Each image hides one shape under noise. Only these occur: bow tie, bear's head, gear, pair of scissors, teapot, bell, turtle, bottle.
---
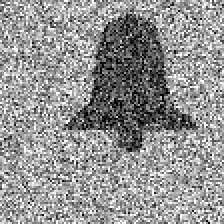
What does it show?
dark bell
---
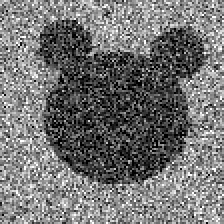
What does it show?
dark bear's head
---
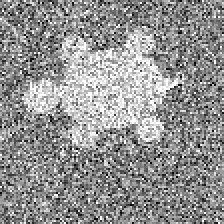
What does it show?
light turtle
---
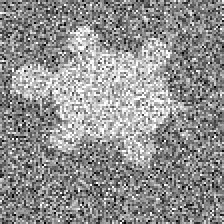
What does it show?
light turtle
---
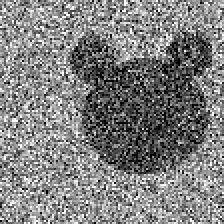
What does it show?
dark bear's head
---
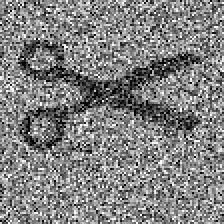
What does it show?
dark pair of scissors
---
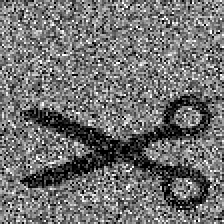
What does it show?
dark pair of scissors
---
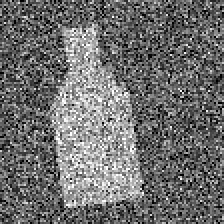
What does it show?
light bottle
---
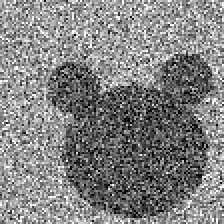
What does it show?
dark bear's head
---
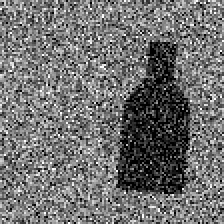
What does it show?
dark bottle
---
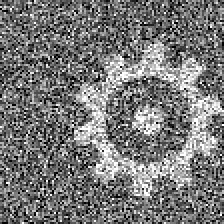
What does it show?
light gear
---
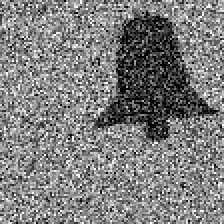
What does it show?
dark bell
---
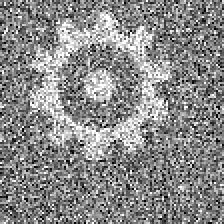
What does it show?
light gear
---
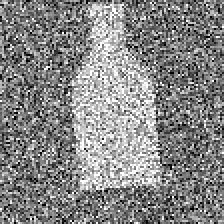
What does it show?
light bottle
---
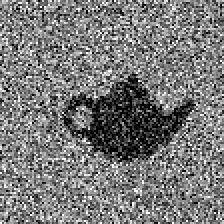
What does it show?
dark teapot
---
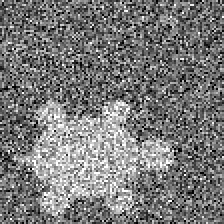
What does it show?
light turtle
